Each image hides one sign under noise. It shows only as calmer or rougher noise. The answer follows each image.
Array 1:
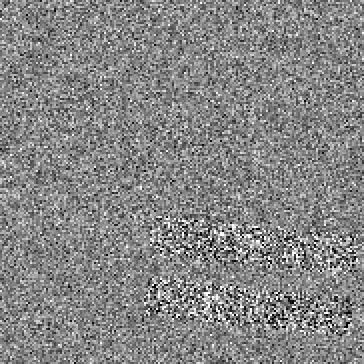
equals sign
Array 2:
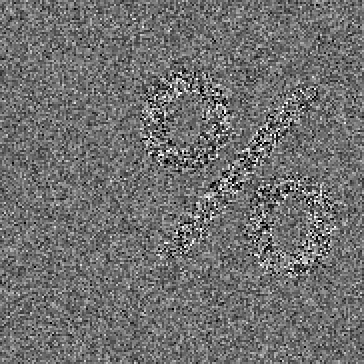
percent sign
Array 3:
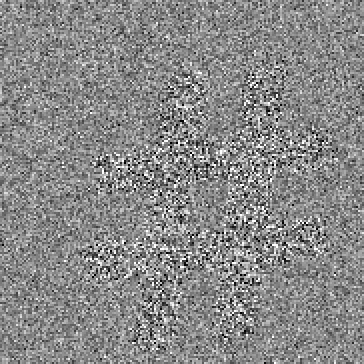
hash sign
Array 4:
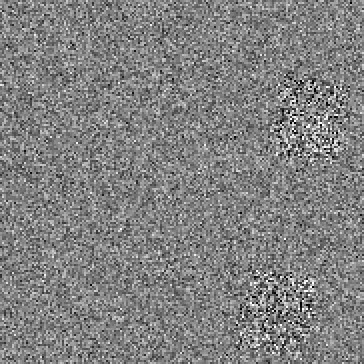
colon
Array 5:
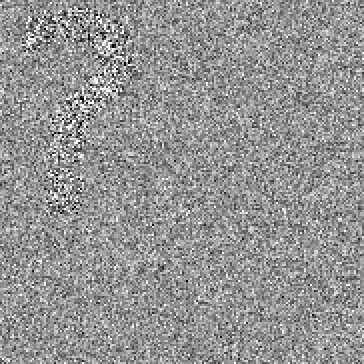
question mark
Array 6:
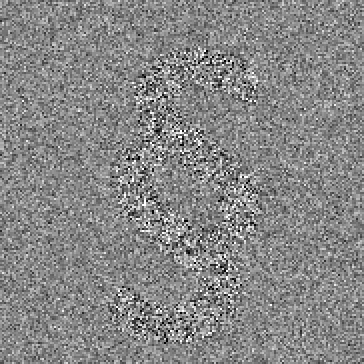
section sign
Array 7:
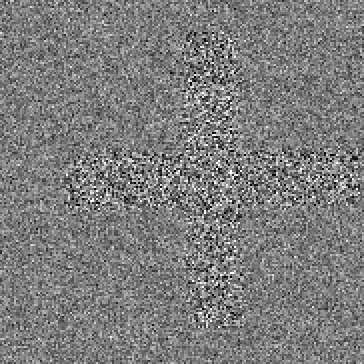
plus sign
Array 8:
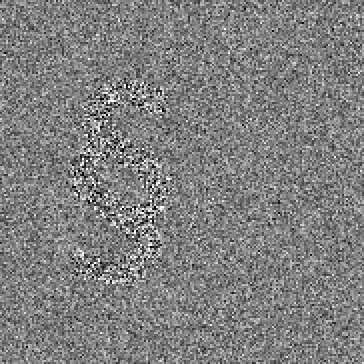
section sign
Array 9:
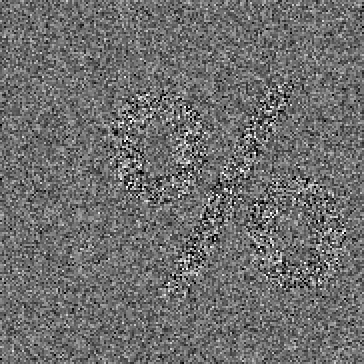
percent sign
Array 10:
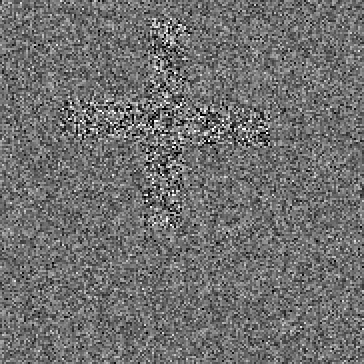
plus sign
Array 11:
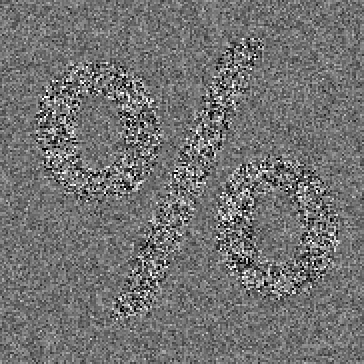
percent sign
